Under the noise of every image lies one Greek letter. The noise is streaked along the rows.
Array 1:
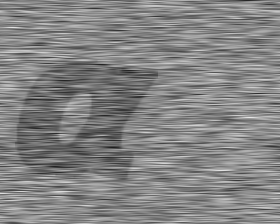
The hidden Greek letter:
alpha
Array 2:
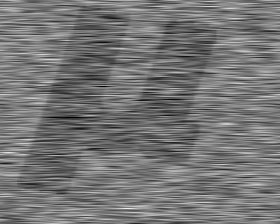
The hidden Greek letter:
mu
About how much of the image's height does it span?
nearly all
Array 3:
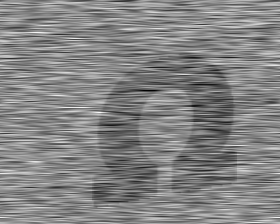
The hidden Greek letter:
omega
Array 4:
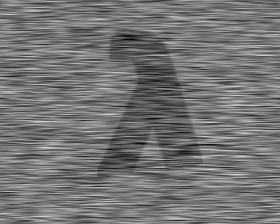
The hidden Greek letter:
lambda
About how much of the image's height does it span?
two thirds
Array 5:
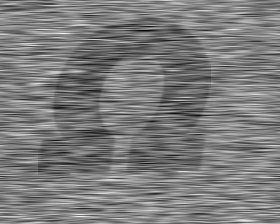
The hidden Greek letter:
omega
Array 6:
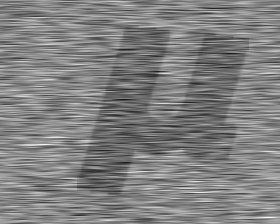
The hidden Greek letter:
mu
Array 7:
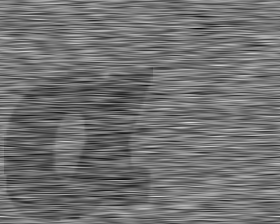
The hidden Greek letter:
alpha
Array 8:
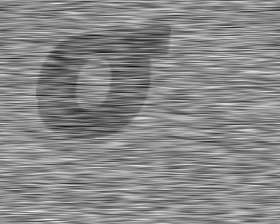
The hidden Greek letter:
sigma
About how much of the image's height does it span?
half
